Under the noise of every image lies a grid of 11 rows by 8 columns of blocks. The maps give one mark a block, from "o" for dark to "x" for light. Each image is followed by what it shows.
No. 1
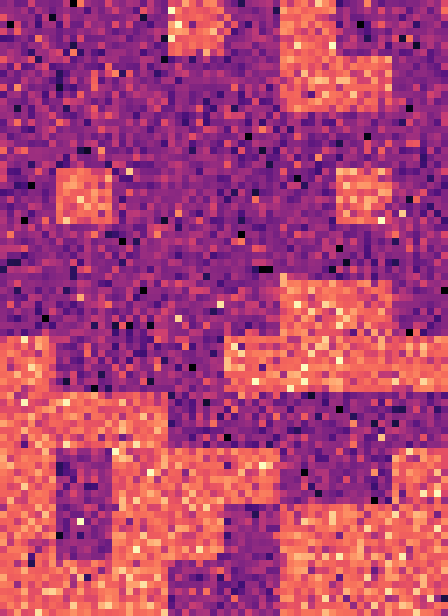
o o o x o x o o
o o o o o x x o
o o o o o o o o
o x o o o o x o
o o o o o o o o
o o o o o x x o
x o o o x x x x
x x x o o o o o
x o x x x o o x
x o x x o x x x
x x x o o x x x
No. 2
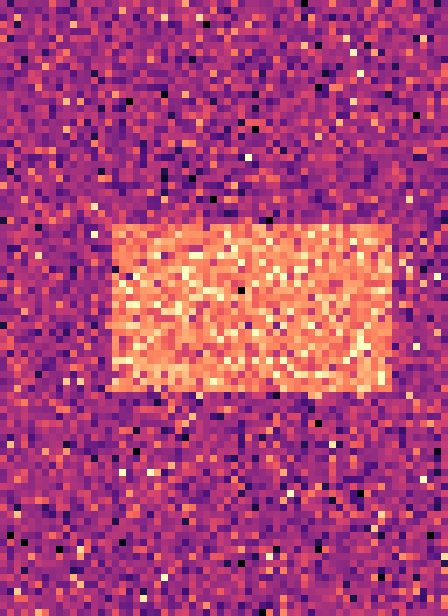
o o o o o o o o
o o o o o o o o
o o o o o o o o
o o o o o o o o
o o x x x x x o
o o x x x x x o
o o x x x x x o
o o o o o o o o
o o o o o o o o
o o o o o o o o
o o o o o o o o
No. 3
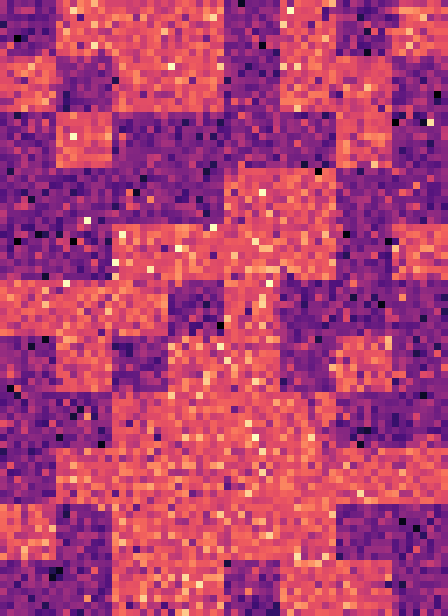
o x x x o x o x
x o x x o x x o
o x o o o o x o
o o o o x x o o
o o x x x x o x
x x x o x o o o
o x o x x o x o
o o x x x x o o
o x x x x x x x
x o x x x x o o
o o x x o x x o
